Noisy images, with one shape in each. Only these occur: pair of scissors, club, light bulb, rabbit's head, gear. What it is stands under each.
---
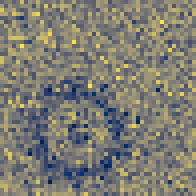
gear
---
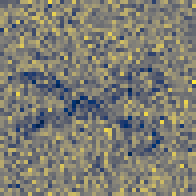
pair of scissors
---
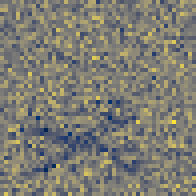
pair of scissors
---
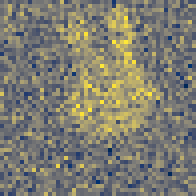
rabbit's head
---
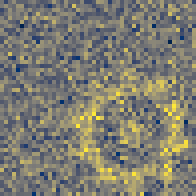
gear
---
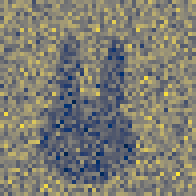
rabbit's head
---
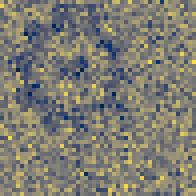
gear
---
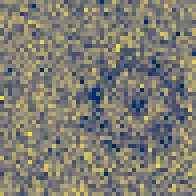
gear
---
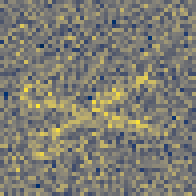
pair of scissors
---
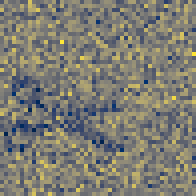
pair of scissors
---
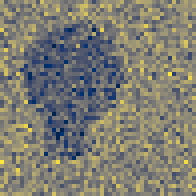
light bulb
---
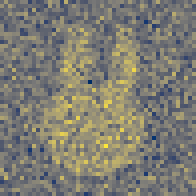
rabbit's head
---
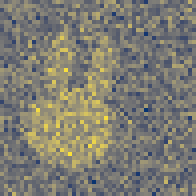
rabbit's head
